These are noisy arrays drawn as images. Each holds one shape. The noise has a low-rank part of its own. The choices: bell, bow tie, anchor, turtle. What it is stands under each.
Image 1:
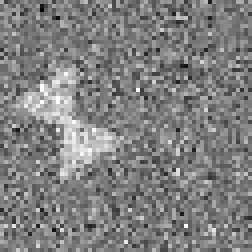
light bow tie
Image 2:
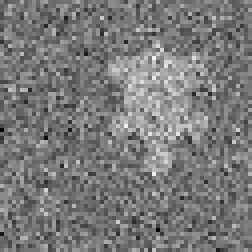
light turtle
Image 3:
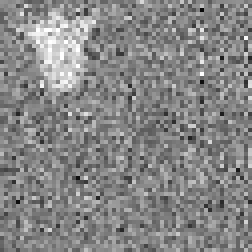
light bell, top left
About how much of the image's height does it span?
a third
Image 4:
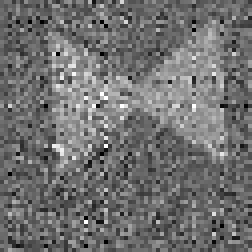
light bow tie
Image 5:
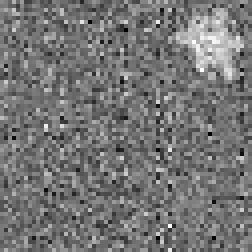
light turtle, top right
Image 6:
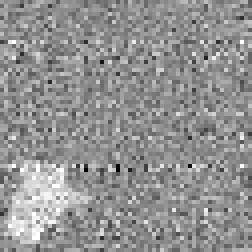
light bell, bottom left
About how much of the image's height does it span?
a third
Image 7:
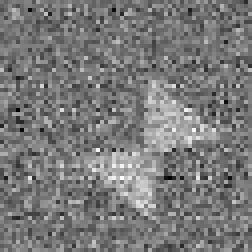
light bow tie
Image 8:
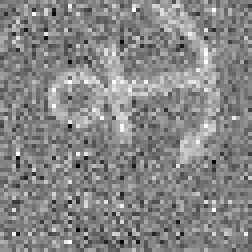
light anchor
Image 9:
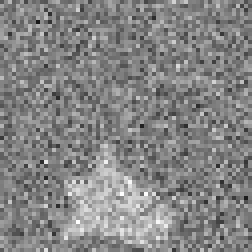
light bell, bottom middle
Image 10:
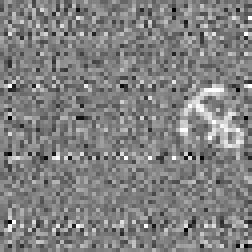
light anchor, middle right
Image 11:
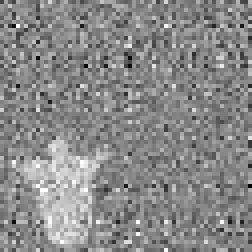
light bell, bottom left
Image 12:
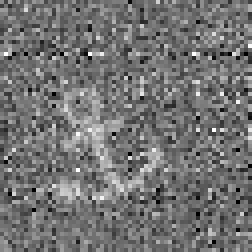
light anchor
